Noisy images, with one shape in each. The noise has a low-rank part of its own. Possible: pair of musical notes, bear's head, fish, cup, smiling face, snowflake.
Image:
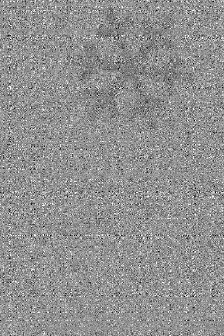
snowflake
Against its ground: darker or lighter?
darker
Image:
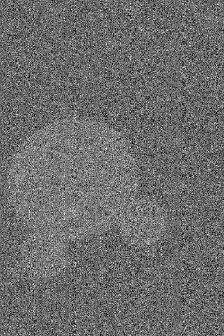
bear's head
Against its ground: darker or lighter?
lighter
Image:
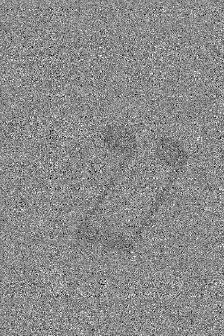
pair of musical notes
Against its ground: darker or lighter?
darker
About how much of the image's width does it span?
half
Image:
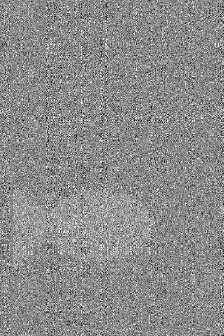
fish
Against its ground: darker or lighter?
lighter
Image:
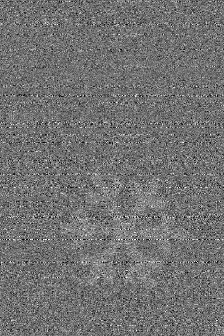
snowflake
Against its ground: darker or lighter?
lighter
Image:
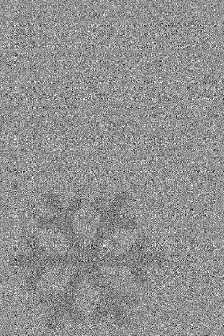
snowflake
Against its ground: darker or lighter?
darker
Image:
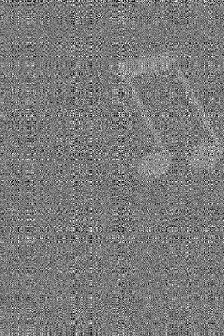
pair of musical notes
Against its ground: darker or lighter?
lighter
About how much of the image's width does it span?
half
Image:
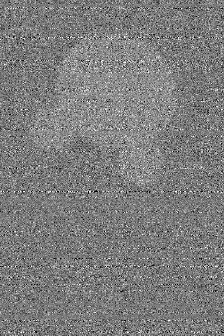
bear's head
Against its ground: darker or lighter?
lighter
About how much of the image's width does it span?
two thirds
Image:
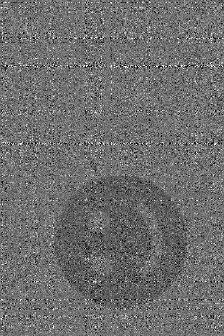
smiling face
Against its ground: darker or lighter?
darker
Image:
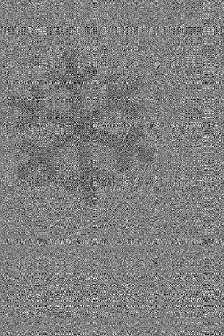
snowflake
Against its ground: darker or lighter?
darker
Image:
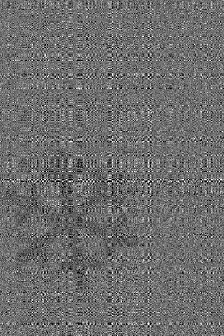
snowflake
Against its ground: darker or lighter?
darker
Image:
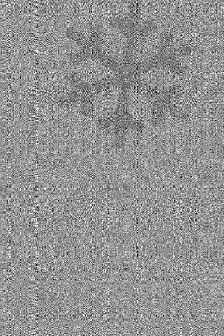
snowflake
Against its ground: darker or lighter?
darker
